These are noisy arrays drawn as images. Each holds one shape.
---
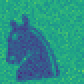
chess knight
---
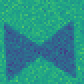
bow tie
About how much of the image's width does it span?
nearly all
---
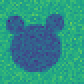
bear's head
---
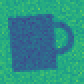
cup
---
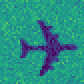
airplane
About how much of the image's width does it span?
two thirds
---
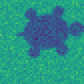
turtle
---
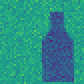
bottle
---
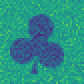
club
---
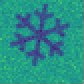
snowflake
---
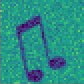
pair of musical notes
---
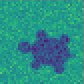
turtle
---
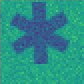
asterisk
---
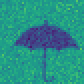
umbrella
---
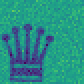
chess queen
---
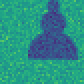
chess pawn
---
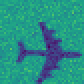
airplane
